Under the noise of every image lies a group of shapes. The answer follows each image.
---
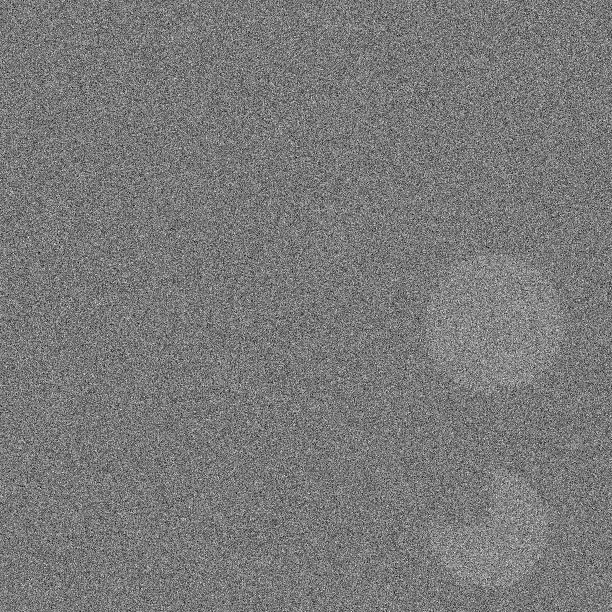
middle right: light disc; bottom right: light disc with a wedge cut out
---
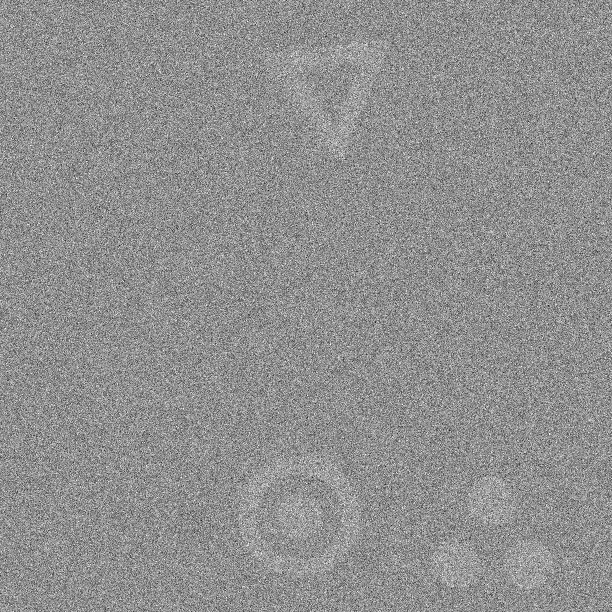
top middle: light triangle frame; bottom middle: light bullseye; bottom right: light three dots
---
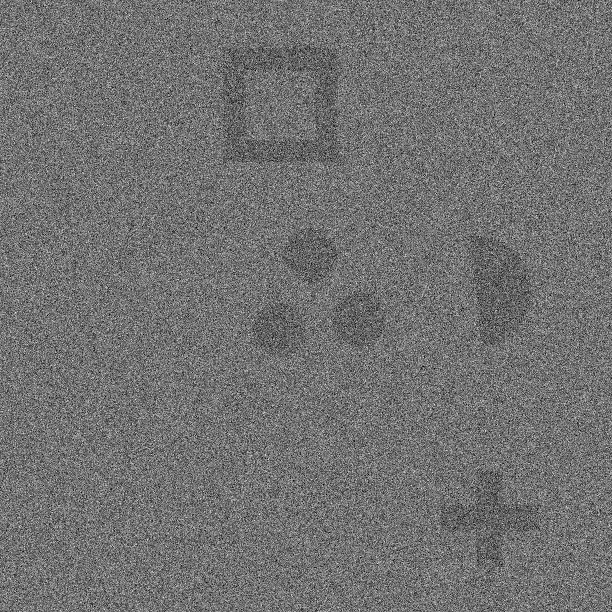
top middle: dark square frame; centre: dark three dots; middle right: dark half disc; bottom right: dark cross
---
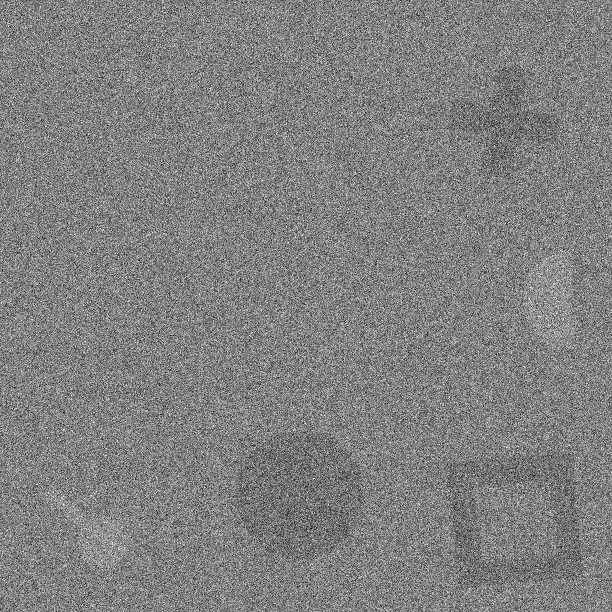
top right: dark cross; middle right: light half disc; bottom left: light lollipop; bottom middle: dark disc; bottom right: dark square frame
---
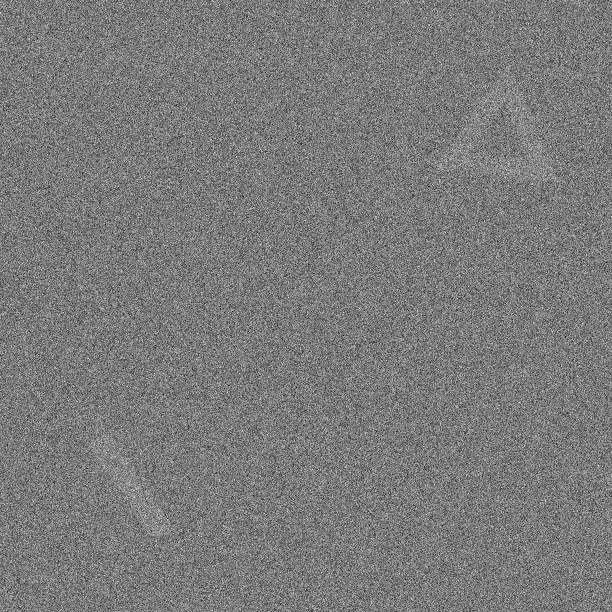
top right: light triangle frame; bottom left: light bar
